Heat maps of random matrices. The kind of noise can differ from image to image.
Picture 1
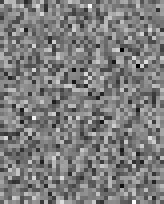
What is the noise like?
independent entries
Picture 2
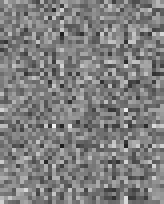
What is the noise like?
low rank plus noise
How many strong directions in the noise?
two
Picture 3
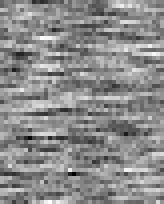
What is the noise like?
streaked along the rows
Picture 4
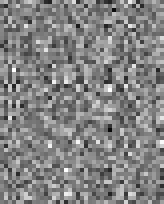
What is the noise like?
low rank plus noise
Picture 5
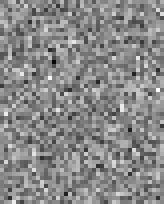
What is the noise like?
independent entries
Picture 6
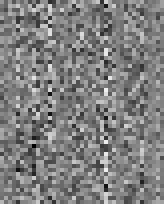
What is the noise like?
columns of uneven size
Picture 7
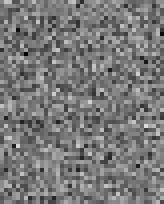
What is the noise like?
independent entries
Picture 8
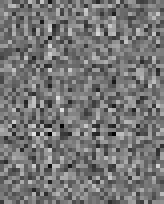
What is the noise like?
low rank plus noise
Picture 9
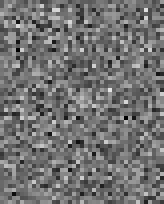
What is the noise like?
low rank plus noise
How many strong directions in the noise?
five to eight
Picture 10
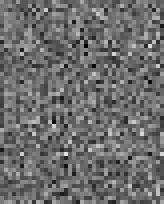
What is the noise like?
low rank plus noise
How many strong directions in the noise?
five to eight
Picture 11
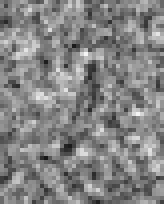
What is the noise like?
blotchy
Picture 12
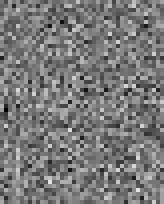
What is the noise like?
low rank plus noise
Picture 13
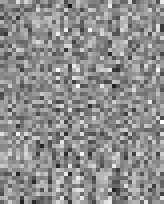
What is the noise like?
low rank plus noise
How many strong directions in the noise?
two
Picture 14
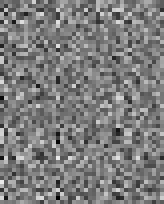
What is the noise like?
low rank plus noise
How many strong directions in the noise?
one
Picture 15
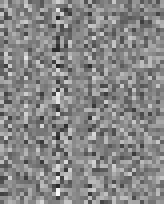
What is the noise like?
columns of uneven size
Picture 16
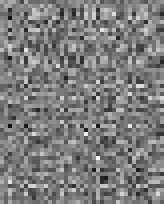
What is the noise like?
low rank plus noise
